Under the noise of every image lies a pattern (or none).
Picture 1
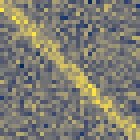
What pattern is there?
a diagonal band
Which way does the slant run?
top left to bottom right
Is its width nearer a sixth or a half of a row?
a sixth
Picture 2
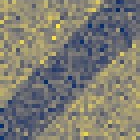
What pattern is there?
a diagonal band
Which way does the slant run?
bottom left to top right
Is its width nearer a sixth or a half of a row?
a half
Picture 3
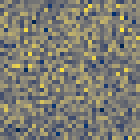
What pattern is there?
only noise
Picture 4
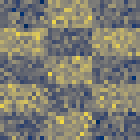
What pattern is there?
a checkerboard
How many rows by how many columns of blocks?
5 by 3
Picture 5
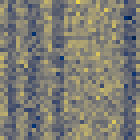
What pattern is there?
bands of columns
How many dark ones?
4
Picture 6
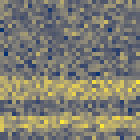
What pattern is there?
bands of rows
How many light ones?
2
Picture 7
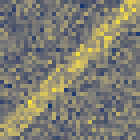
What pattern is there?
a diagonal band
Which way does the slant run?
bottom left to top right
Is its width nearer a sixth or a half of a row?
a sixth
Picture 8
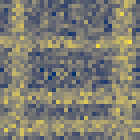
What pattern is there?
bands of rows crossing bands of columns
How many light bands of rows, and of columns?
3 and 2
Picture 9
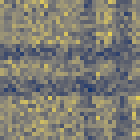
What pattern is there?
bands of rows crossing bands of columns
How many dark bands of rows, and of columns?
2 and 2
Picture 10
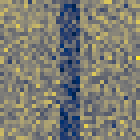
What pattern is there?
one band of columns
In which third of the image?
middle
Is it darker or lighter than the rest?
darker
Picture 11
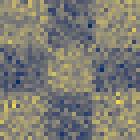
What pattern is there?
a checkerboard
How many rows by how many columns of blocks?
3 by 3
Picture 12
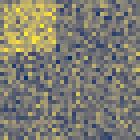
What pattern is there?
one block
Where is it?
top left
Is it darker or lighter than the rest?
lighter
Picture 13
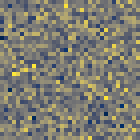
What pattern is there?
only noise
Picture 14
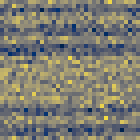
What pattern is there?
bands of rows
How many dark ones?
5
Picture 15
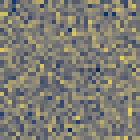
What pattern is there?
only noise
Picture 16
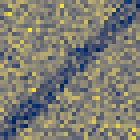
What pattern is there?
a diagonal band
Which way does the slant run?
bottom left to top right
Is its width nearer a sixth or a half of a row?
a sixth
